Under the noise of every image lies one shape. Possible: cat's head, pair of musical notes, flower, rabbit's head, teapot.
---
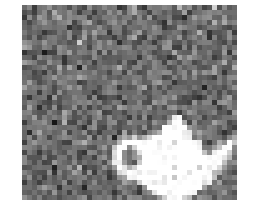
teapot
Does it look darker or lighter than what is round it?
lighter
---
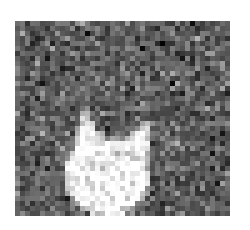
cat's head
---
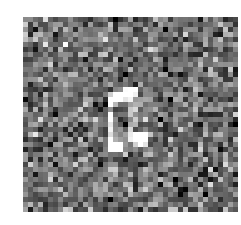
pair of musical notes
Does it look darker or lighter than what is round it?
lighter
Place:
centre
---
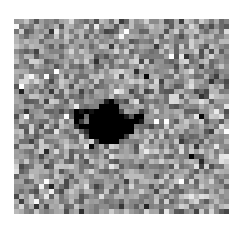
teapot
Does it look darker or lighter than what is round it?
darker
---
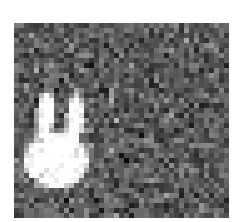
rabbit's head
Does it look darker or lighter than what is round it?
lighter
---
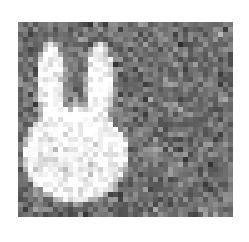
rabbit's head
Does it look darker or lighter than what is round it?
lighter
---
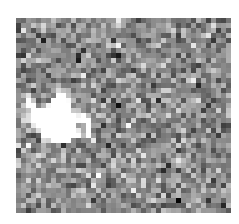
teapot
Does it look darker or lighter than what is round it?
lighter
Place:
middle left
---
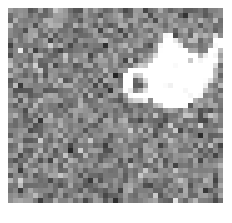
teapot
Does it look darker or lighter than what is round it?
lighter
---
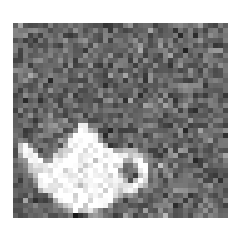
teapot
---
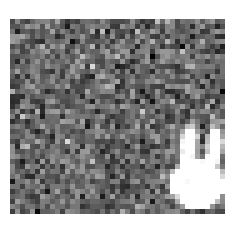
rabbit's head
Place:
bottom right
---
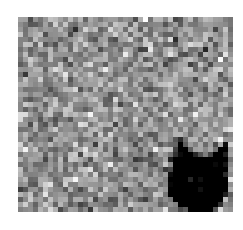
cat's head
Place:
bottom right
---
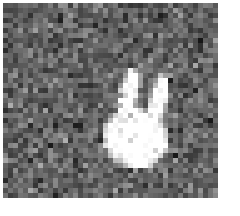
rabbit's head
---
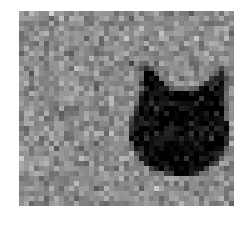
cat's head
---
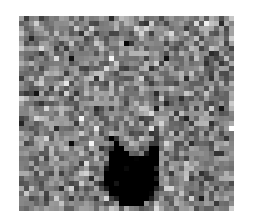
cat's head
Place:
bottom middle
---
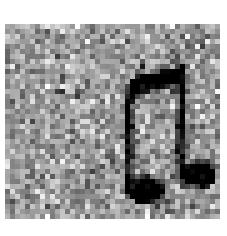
pair of musical notes
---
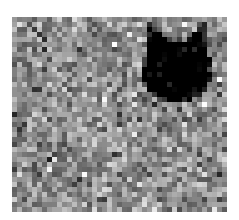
cat's head
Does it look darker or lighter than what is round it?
darker
